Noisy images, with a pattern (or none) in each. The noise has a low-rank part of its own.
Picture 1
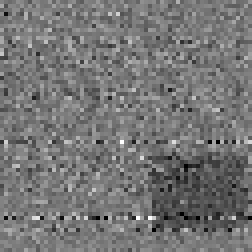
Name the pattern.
one block
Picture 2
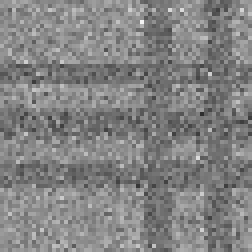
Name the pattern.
bands of rows crossing bands of columns
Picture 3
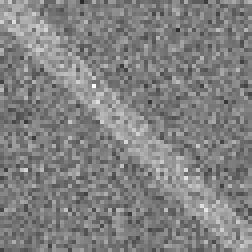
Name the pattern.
a diagonal band
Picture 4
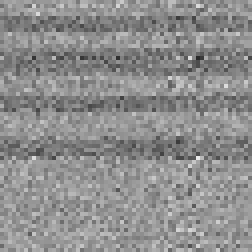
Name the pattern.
bands of rows
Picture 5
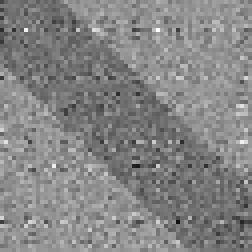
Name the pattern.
a diagonal band
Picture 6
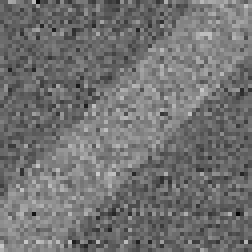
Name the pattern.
a diagonal band
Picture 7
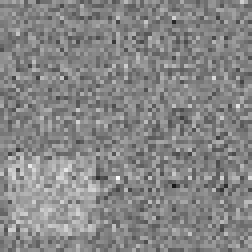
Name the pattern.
one block
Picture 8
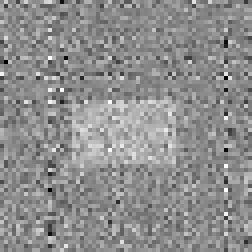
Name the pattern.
one block
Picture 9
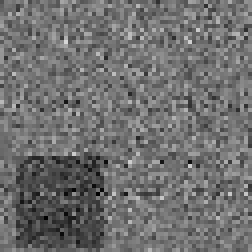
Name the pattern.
one block
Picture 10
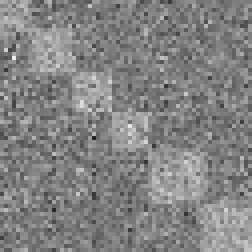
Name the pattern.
blocks along the diagonal
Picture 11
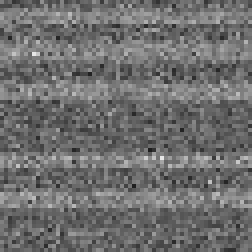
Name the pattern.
bands of rows
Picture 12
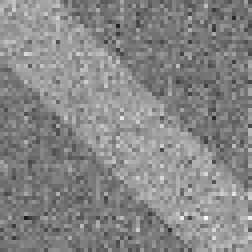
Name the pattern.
a diagonal band
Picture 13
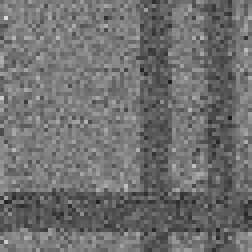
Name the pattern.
bands of rows crossing bands of columns
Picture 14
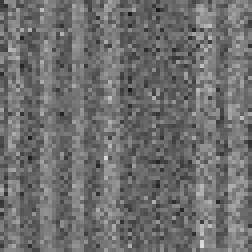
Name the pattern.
bands of columns
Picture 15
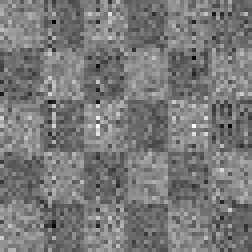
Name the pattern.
a checkerboard
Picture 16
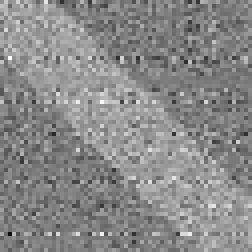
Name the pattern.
a diagonal band
